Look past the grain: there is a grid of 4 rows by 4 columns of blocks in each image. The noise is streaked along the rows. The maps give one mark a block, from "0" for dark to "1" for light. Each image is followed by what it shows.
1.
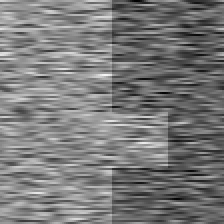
1100
1100
1110
1100
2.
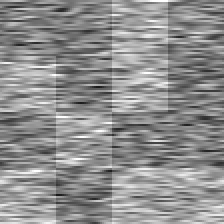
0010
1010
0100
1011
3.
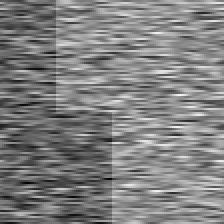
0111
0111
0011
0011
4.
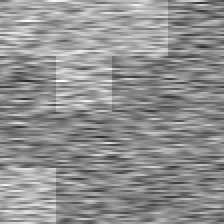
1110
0100
0000
1000
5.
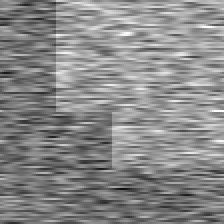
0111
0111
0011
0000
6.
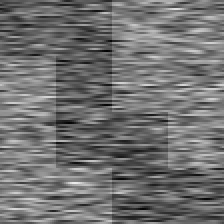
0011
1011
1001
1100
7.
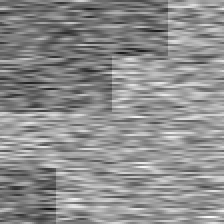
0001
0011
1111
0111
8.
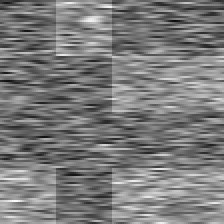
0100
0011
0000
1011
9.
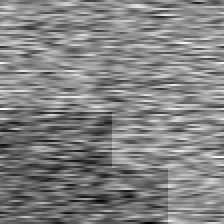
1111
1111
0011
0001
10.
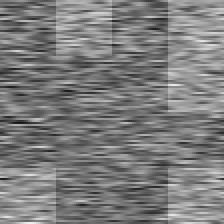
0101
0001
0000
1001
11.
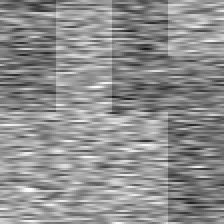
0101
0100
1110
1110
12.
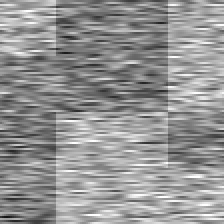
1001
0001
0110
0111
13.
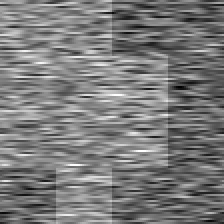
1100
1110
1110
0100
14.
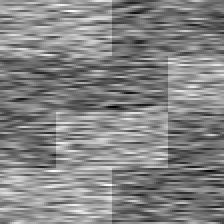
1100
0001
0110
1100
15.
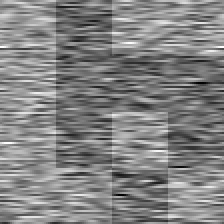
1011
1000
1010
1101
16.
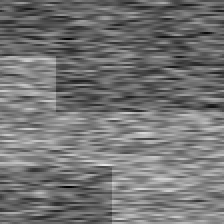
0000
1000
1111
0011
